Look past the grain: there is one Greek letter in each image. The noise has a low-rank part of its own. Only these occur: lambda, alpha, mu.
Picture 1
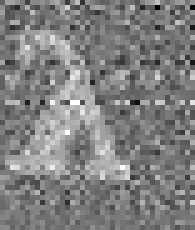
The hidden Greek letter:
lambda
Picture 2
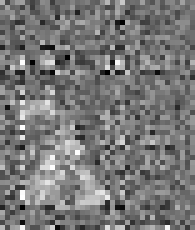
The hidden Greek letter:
lambda
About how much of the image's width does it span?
half
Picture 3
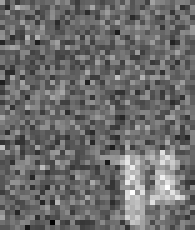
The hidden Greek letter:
mu
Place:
bottom right
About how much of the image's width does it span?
a third
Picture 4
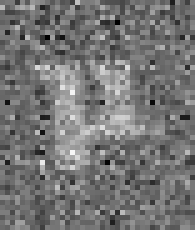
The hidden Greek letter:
mu
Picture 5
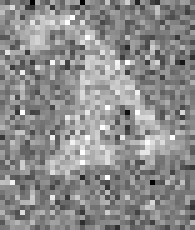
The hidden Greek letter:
lambda
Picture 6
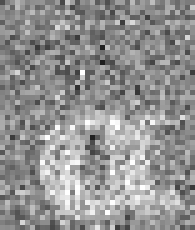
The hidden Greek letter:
alpha
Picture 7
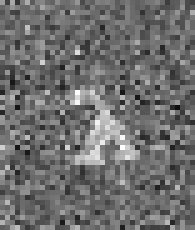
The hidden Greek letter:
lambda
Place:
centre
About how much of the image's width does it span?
a third
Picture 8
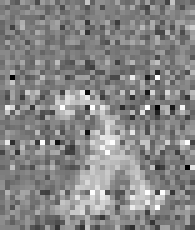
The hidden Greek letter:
lambda
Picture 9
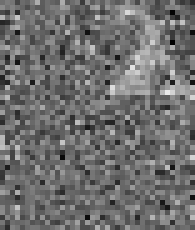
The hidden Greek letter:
lambda
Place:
top right
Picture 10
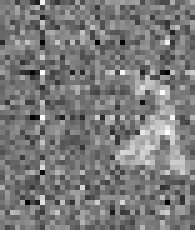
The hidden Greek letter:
lambda
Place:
middle right
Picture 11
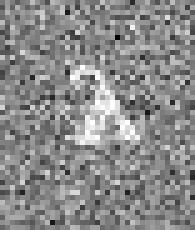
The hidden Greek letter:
lambda
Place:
centre
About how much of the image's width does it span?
a third
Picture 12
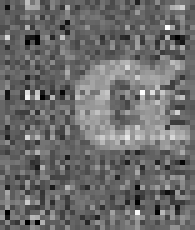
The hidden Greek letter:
alpha
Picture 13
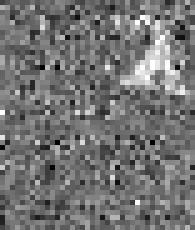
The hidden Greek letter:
lambda
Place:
top right
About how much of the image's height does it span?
a third
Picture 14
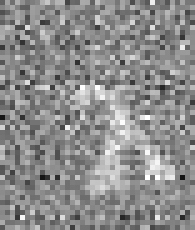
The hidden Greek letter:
lambda
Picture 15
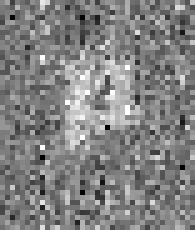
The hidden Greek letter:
mu
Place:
centre
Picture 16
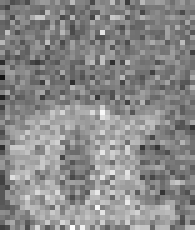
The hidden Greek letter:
alpha
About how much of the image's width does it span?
nearly all
